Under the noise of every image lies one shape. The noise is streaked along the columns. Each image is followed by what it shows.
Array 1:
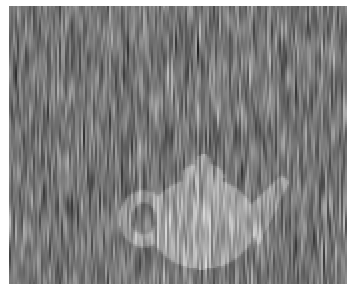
light teapot
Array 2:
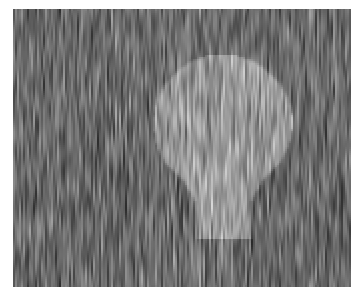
light light bulb
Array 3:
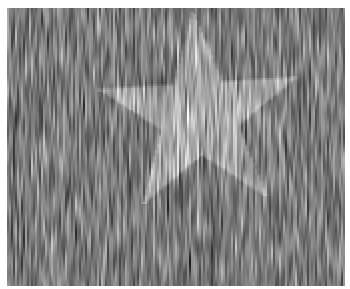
light star
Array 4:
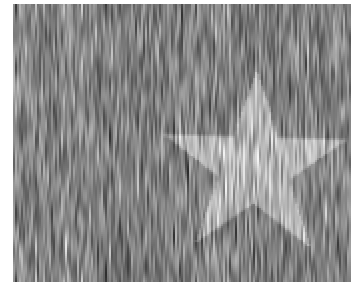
light star
